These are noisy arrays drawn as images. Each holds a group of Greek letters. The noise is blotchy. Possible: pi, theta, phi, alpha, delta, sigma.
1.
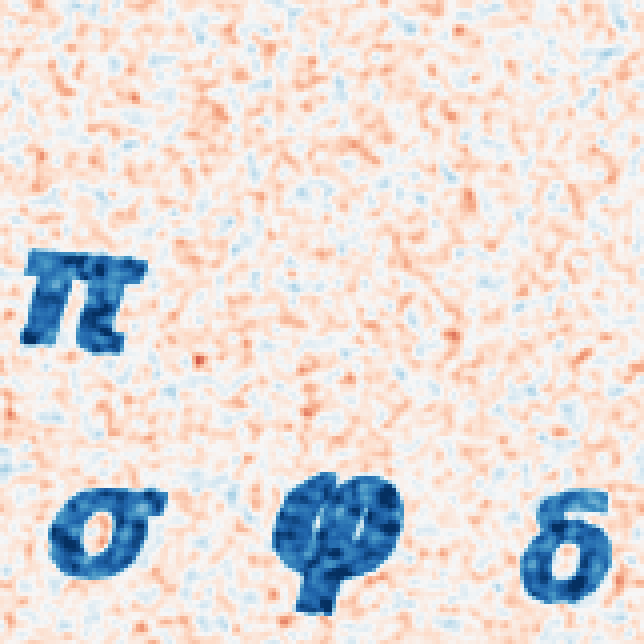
middle left: pi; bottom left: sigma; bottom middle: phi; bottom right: delta
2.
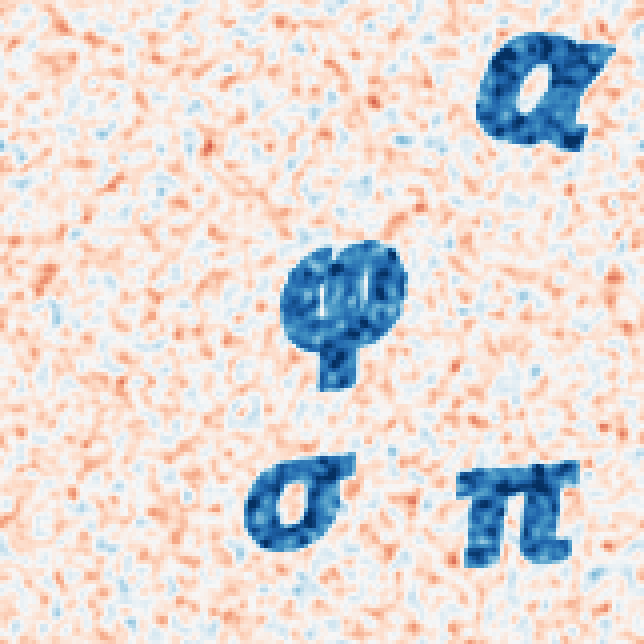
top right: alpha; centre: phi; bottom middle: sigma; bottom right: pi
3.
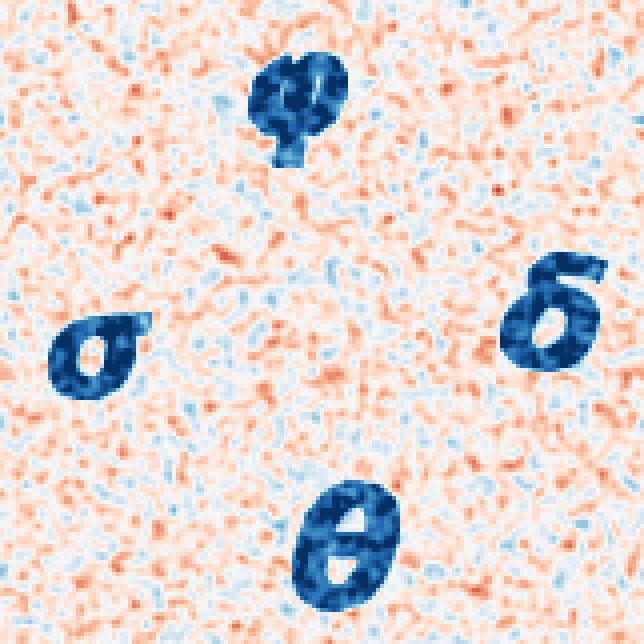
top middle: phi; middle left: sigma; middle right: delta; bottom middle: theta
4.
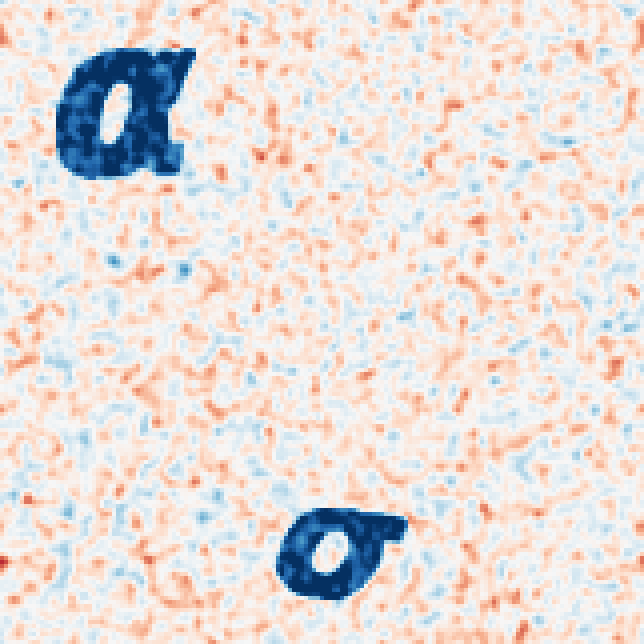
top left: alpha; bottom middle: sigma
